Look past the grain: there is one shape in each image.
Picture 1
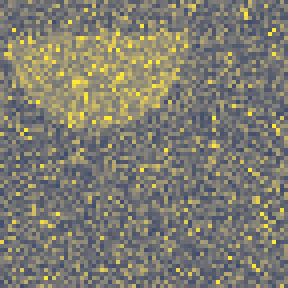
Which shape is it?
half disc
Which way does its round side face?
down
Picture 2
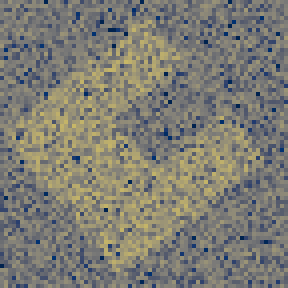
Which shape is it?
square with a notch
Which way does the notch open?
up and right
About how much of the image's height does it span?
nearly all
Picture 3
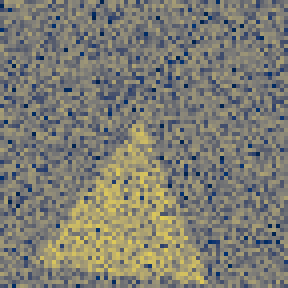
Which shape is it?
triangle
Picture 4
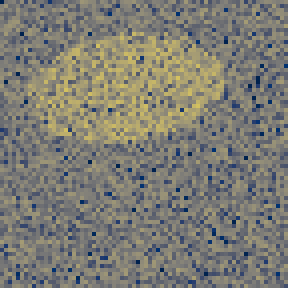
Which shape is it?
ellipse
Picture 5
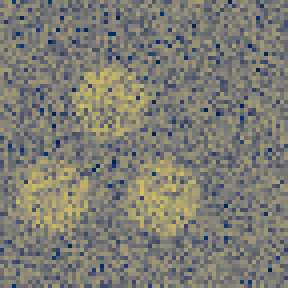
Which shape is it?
three dots
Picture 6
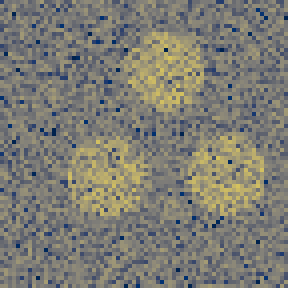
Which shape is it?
three dots
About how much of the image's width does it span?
two thirds
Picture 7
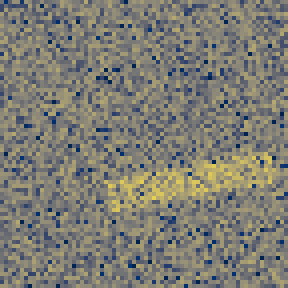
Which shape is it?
bar
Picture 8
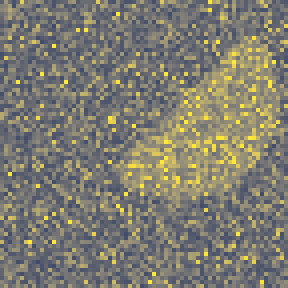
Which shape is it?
half disc
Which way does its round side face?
down and right
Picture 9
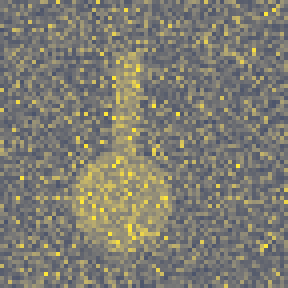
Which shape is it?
lollipop
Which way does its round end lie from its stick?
down
